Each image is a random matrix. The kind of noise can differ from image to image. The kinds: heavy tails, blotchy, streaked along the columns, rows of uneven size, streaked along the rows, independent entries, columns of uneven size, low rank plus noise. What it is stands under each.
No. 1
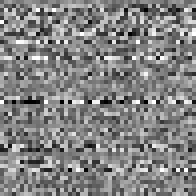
rows of uneven size
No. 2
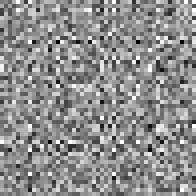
low rank plus noise
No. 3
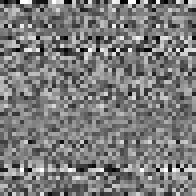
rows of uneven size
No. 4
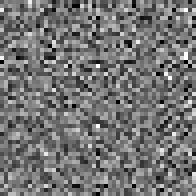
low rank plus noise
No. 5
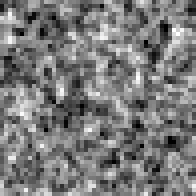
blotchy
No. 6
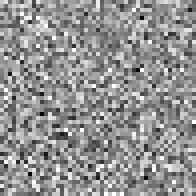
independent entries
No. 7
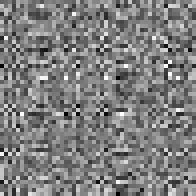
low rank plus noise
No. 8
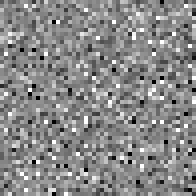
heavy tails
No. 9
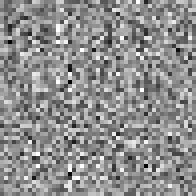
low rank plus noise
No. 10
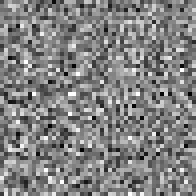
low rank plus noise
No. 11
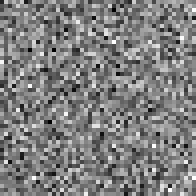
independent entries
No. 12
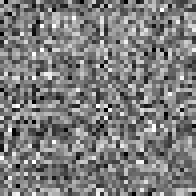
low rank plus noise
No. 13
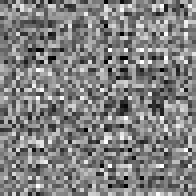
low rank plus noise
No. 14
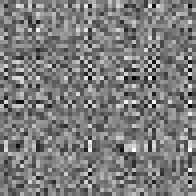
low rank plus noise
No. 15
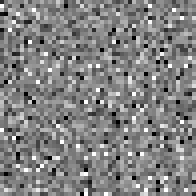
heavy tails
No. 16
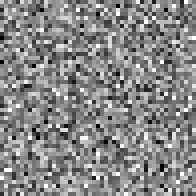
independent entries
